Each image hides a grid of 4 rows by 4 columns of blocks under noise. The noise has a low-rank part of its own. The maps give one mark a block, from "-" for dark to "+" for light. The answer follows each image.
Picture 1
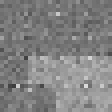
- - - -
- - - -
- + + +
- - + +
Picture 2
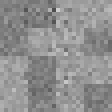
- - + +
- + + -
+ - + +
+ - + -
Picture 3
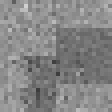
+ + + +
+ + - -
+ - - -
+ - + +
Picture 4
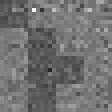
- + + +
+ - + +
+ - - +
+ - + +
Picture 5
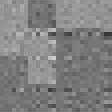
+ - + +
+ + - -
- + - -
- - - -
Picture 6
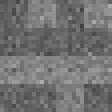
- + - +
- - - -
+ + + +
- - + -
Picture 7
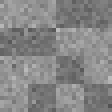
+ + - -
- - + +
+ + - +
+ - + -
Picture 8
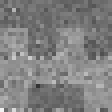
- - - -
+ - + -
+ + + +
+ - - +
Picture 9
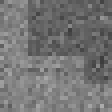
+ - - -
+ - - -
+ + + -
+ + + +
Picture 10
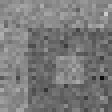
+ + + +
+ - - -
+ - + -
+ - - -
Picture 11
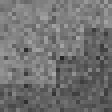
+ + + +
+ + + -
+ + - -
- - - -
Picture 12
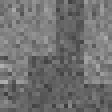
+ + - +
+ + - +
+ - - +
- - - -
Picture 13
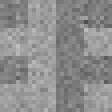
- + - -
+ + - +
- + - -
+ + - +
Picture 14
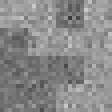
+ + - +
- + + +
- - - +
- - + +
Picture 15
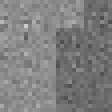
+ + + -
+ + - -
+ + - -
+ + - -
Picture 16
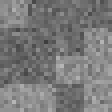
+ - - -
- - - +
- - + +
+ + - +
